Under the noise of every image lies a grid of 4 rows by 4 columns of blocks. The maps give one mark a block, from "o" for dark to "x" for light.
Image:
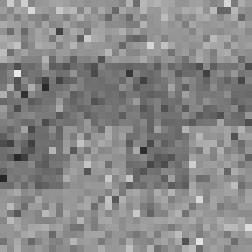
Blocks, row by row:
x x x x
o o o o
o x o x
x x x x
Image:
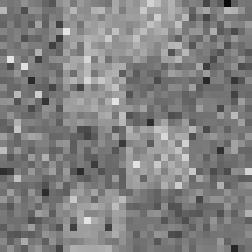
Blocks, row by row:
o x x o
o x o o
o o x o
o x o o
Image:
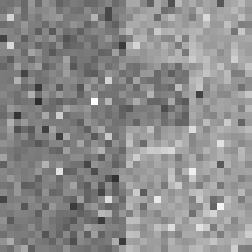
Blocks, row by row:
o o x x
o o o x
o o x x
o o x x
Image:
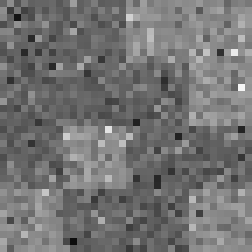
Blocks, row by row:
o o x x
o o o x
o x o o
x o o x
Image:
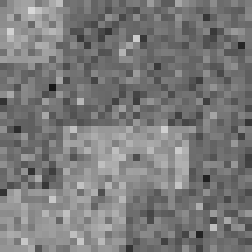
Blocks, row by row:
x o o o
o o o o
o x x o
x x o o
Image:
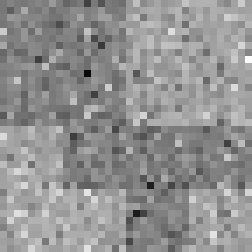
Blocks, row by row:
o o x x
o o x x
x o o o
x x o x
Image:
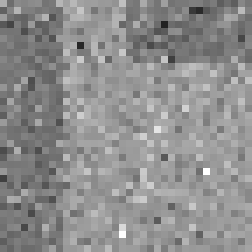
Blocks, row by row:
o x o o
o x x x
o x x x
o x x x
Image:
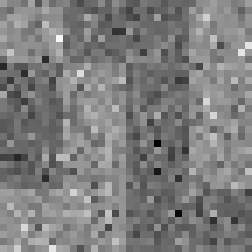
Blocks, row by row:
x o o x
o x o x
o x o x
x x o o
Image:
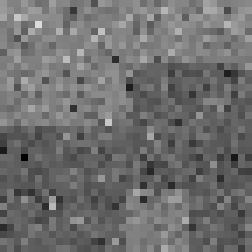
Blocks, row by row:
x x x x
x x o o
o o o o
o o x o
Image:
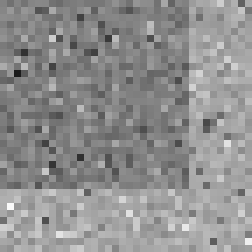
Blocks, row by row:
o o o x
o o o x
o o o x
x x x x
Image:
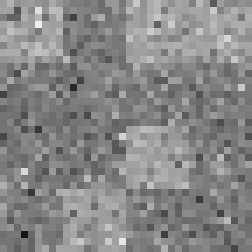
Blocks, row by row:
x o x x
o o o o
o o x o
o x o o
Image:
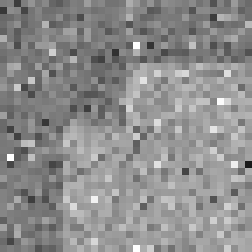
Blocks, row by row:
o o o o
o o x x
o x x x
o x x x
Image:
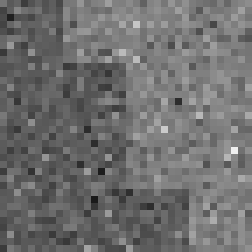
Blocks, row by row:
o x x x
o o x x
o o x x
o o o x
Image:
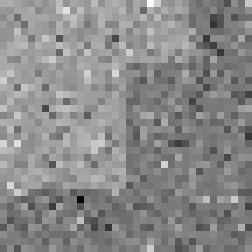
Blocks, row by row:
x x x o
x x o o
x x o o
o o o o
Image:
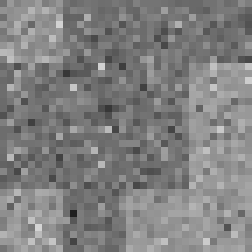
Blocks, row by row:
x o o o
o o o x
o o o x
x o x x
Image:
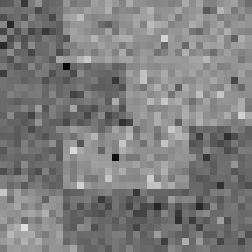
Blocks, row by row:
o x x x
o o x x
o x x o
x o o o
